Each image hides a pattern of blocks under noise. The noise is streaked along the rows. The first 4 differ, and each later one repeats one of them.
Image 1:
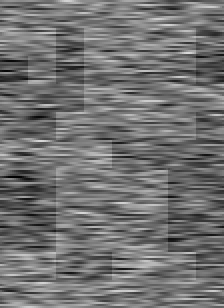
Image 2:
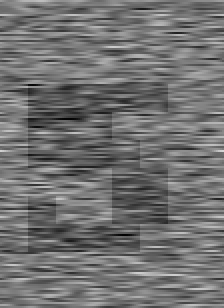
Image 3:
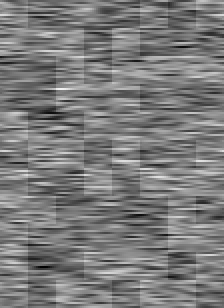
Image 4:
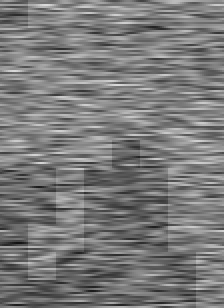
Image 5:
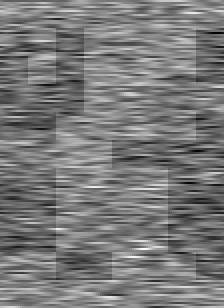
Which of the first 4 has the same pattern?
1
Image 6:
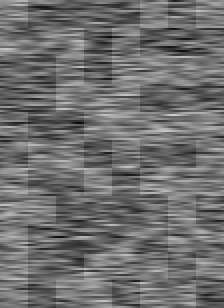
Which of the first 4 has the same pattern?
3
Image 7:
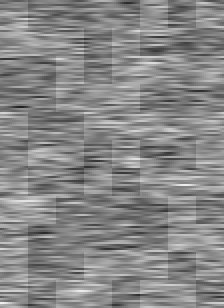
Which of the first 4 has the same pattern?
3
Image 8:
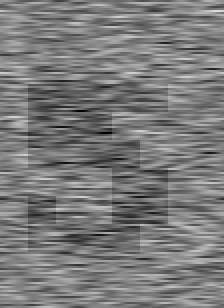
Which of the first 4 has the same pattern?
2
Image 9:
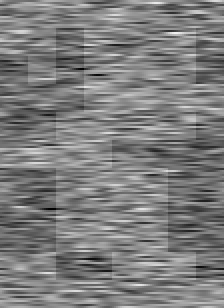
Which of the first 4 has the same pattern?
1
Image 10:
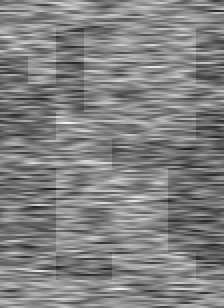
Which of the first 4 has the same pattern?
1
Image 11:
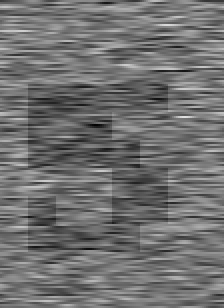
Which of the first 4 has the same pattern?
2
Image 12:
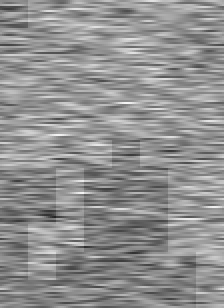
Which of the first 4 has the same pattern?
4
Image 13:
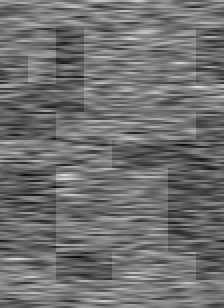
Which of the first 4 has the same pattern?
1
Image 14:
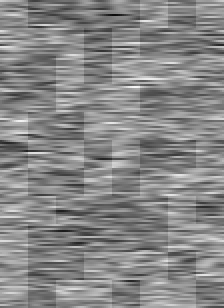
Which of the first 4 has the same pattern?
3
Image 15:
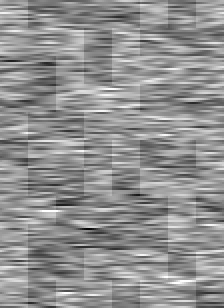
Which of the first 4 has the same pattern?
3
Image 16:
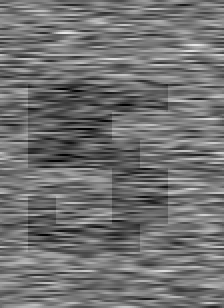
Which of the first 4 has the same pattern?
2
